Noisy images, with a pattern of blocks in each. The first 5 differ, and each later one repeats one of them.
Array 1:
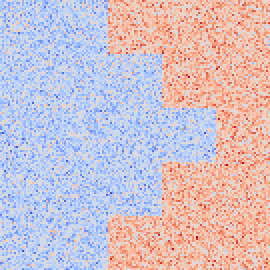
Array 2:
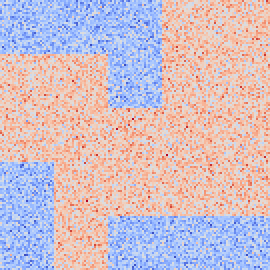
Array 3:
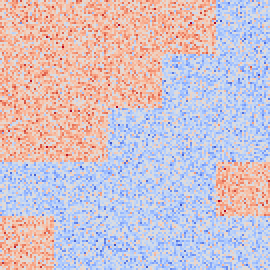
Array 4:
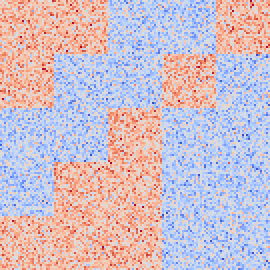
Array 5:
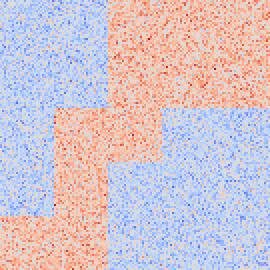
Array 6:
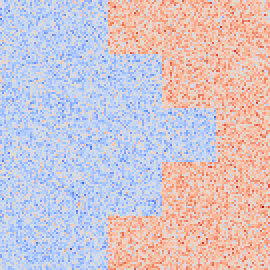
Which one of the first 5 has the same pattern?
1
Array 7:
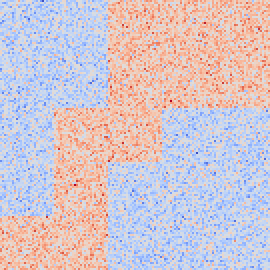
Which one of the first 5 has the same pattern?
5
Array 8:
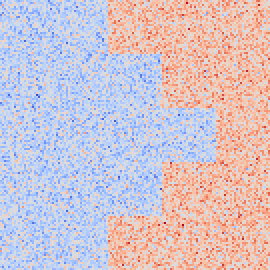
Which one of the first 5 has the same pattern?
1
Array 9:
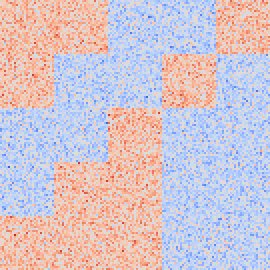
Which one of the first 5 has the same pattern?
4
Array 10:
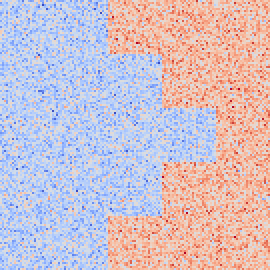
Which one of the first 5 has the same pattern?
1
